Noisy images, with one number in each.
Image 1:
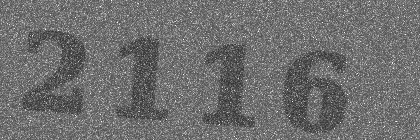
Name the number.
2116
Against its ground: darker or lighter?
darker
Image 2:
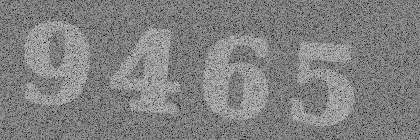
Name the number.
9465
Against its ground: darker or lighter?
lighter
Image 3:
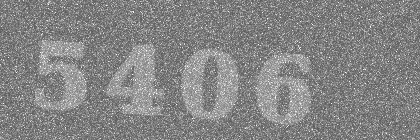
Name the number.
5406
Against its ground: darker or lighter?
lighter
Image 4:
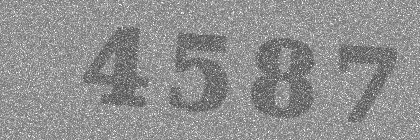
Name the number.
4587
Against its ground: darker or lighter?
darker
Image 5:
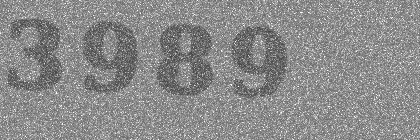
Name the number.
3989
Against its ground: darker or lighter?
darker
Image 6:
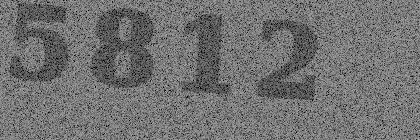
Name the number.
5812
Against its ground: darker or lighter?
darker
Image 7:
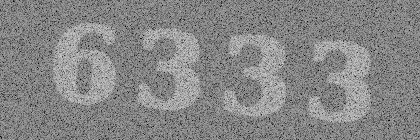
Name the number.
6333
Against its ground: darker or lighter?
lighter
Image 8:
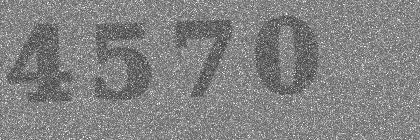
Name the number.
4570
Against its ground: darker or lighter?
darker
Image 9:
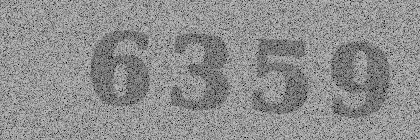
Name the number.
6359
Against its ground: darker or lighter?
darker
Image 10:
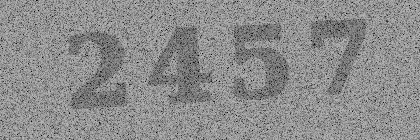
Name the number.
2457
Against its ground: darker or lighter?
darker
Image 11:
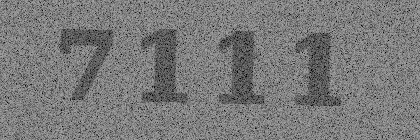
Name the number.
7111
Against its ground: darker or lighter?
darker
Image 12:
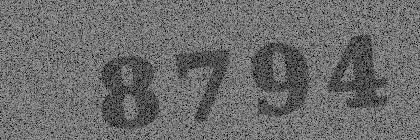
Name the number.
8794
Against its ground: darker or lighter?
darker
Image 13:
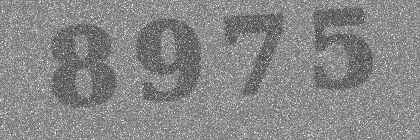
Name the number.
8975
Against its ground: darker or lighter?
darker
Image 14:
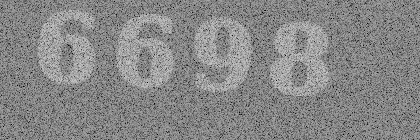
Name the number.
6698
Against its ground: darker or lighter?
lighter
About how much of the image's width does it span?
two thirds
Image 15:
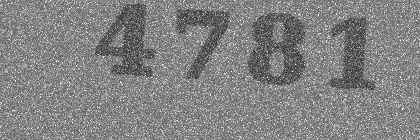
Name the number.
4781
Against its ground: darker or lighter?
darker
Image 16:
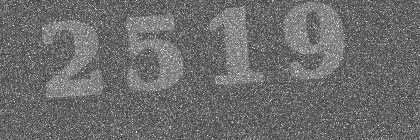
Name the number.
2519
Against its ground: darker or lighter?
lighter
